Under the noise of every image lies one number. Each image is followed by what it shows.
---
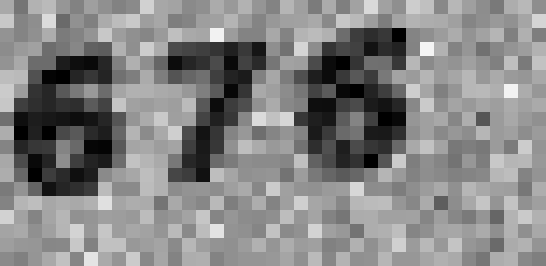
676
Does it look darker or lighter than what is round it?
darker
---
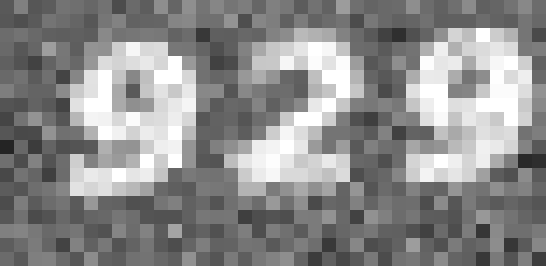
929
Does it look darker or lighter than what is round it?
lighter
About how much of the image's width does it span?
nearly all
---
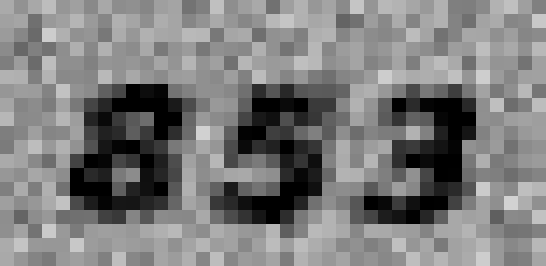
853
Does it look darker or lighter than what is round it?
darker
